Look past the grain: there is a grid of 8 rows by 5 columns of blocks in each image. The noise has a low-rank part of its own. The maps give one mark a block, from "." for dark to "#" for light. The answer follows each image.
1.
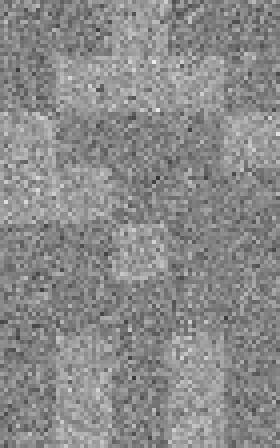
..#..
.###.
#...#
##...
..#..
.....
.#.#.
.#.#.
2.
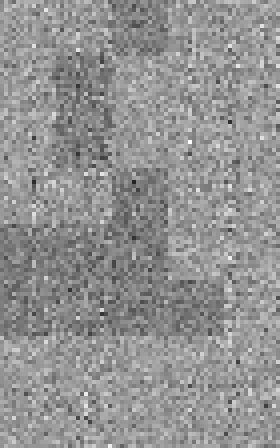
##.##
#.###
#.###
##.##
...##
....#
#####
#####
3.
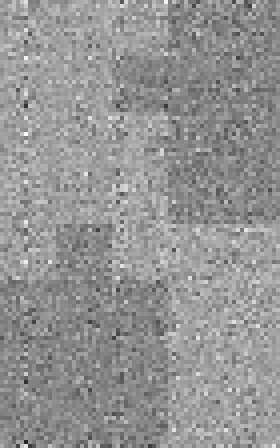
###..
##...
###..
###..
#.###
...##
...##
...##
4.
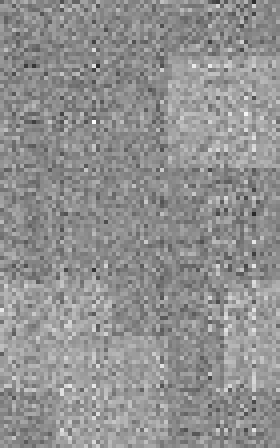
.....
...##
...##
.....
.....
##..#
###.#
.##..
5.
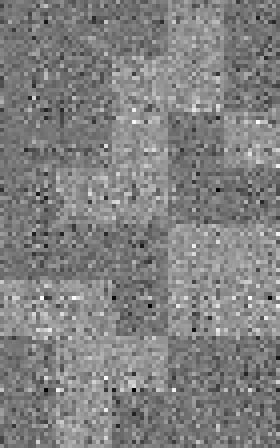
...#.
..##.
..#.#
.##..
...##
##.##
.##..
.#...
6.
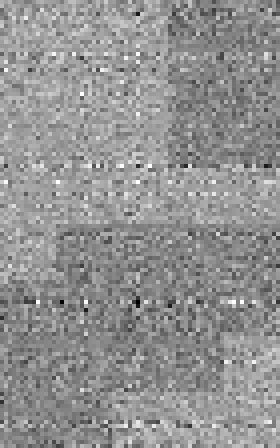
###..
###..
###..
#####
#....
.....
....#
..###
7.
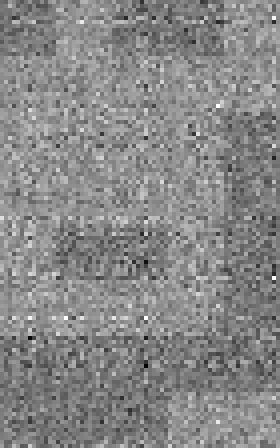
.#..#
#####
####.
####.
#..#.
####.
.....
...##
